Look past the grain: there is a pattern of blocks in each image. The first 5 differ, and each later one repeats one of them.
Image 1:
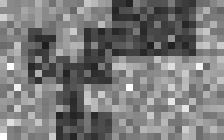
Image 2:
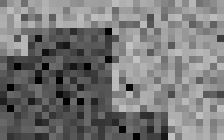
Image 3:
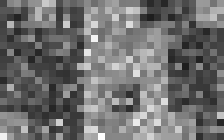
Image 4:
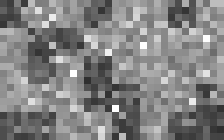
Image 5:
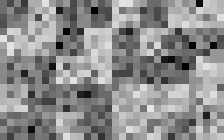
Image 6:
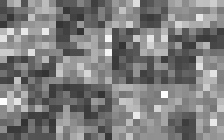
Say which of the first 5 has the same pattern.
5
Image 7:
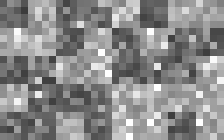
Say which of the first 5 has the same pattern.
5
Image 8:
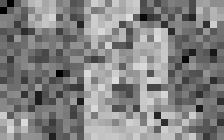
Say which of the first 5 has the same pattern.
3
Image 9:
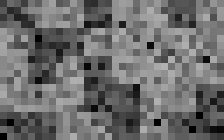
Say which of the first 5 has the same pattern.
4
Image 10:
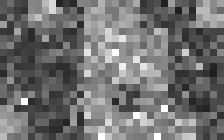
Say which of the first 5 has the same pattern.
3
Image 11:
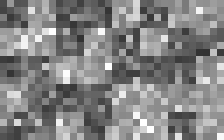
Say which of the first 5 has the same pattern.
5
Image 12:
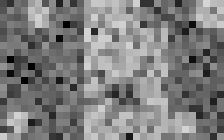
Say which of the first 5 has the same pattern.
3
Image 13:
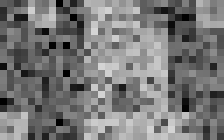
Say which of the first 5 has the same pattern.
3
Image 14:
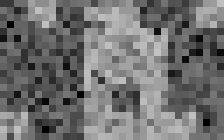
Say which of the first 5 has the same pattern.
3
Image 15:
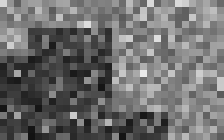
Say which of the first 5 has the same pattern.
2
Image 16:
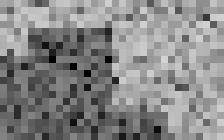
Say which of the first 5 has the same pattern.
2
